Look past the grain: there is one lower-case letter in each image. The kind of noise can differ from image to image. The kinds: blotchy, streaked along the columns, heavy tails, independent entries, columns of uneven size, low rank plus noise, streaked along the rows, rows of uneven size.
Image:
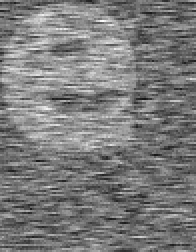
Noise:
streaked along the rows
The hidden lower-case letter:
e
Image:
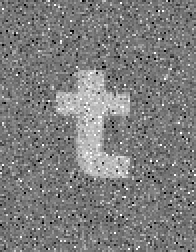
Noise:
heavy tails
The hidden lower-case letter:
t
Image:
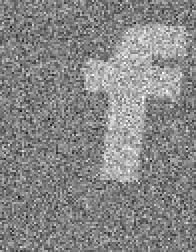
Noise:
independent entries
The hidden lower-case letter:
f
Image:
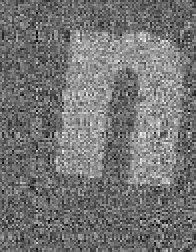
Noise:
low rank plus noise
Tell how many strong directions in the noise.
three or four
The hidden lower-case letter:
n
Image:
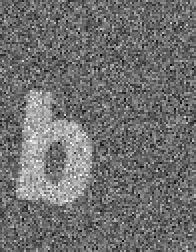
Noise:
independent entries
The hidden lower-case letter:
b
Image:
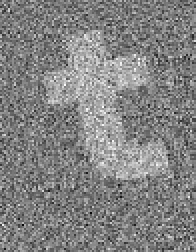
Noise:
low rank plus noise
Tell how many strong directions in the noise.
five to eight
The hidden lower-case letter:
t
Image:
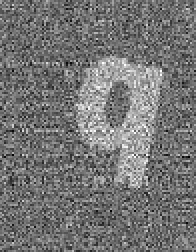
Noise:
low rank plus noise
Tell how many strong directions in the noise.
three or four
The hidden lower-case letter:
q
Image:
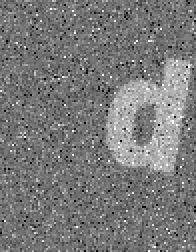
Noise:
heavy tails
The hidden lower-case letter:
d
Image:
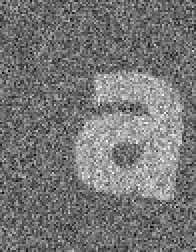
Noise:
independent entries
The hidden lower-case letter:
a
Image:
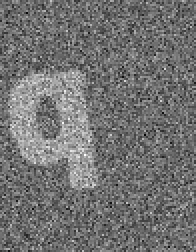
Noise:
independent entries
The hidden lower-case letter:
q
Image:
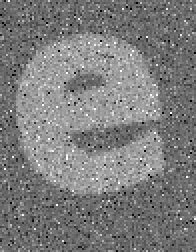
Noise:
heavy tails
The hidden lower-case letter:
e
